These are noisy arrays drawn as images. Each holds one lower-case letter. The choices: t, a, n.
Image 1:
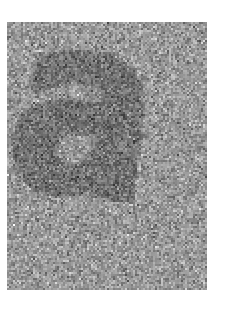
a
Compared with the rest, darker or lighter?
darker
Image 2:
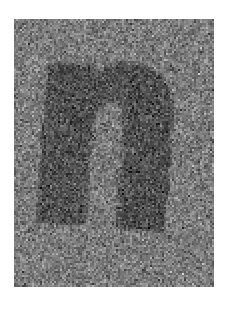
n
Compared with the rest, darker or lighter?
darker
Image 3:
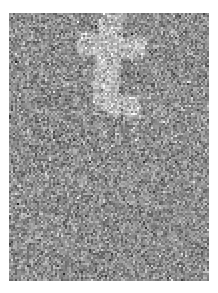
t
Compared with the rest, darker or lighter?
lighter
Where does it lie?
top middle
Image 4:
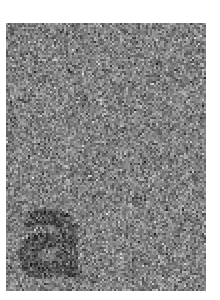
a
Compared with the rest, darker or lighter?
darker
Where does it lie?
bottom left
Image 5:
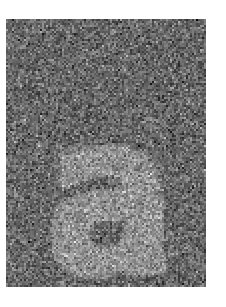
a
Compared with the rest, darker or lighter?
lighter
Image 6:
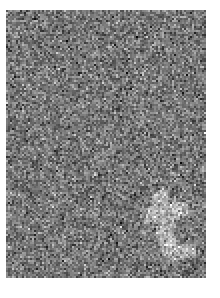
t
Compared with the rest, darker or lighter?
lighter
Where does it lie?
bottom right
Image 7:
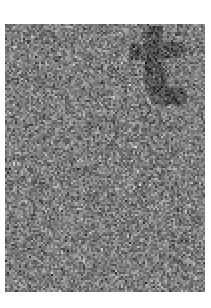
t
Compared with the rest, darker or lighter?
darker
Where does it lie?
top right
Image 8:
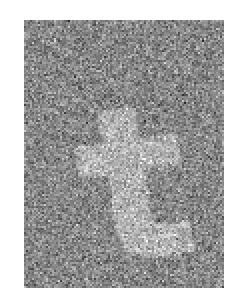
t
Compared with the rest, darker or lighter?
lighter
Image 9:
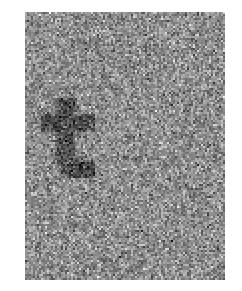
t
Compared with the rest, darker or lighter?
darker
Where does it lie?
middle left
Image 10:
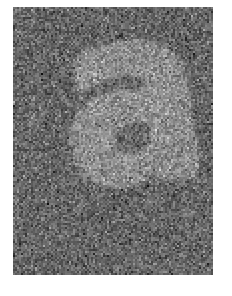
a
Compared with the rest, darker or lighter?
lighter
